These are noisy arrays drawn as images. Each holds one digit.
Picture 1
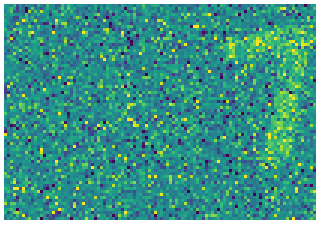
7
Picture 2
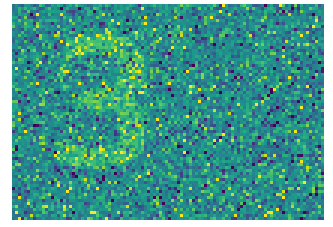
3
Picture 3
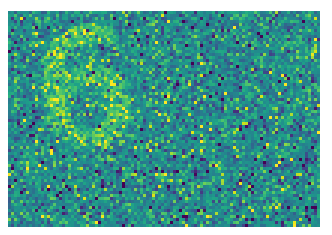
6
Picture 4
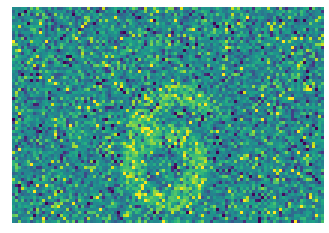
6
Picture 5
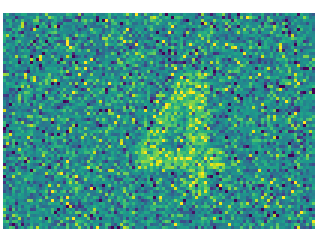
4
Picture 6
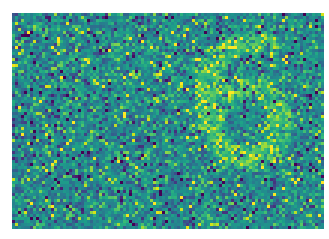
6
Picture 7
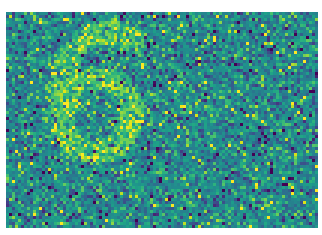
6
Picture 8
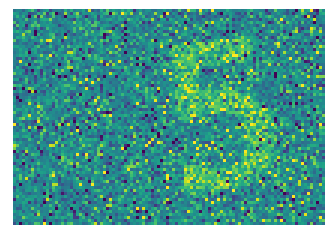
5
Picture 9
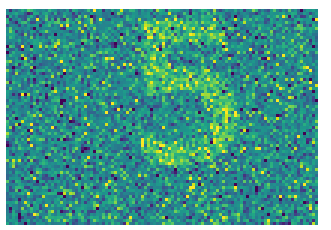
5
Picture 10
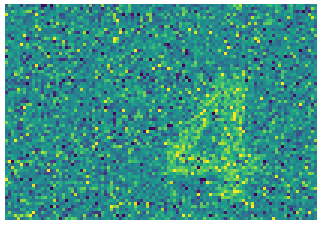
4
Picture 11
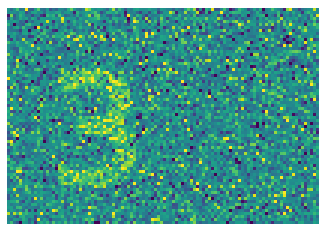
3
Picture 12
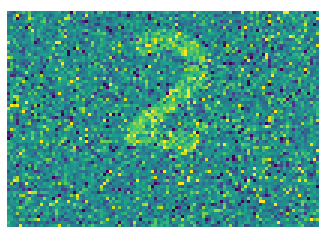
2
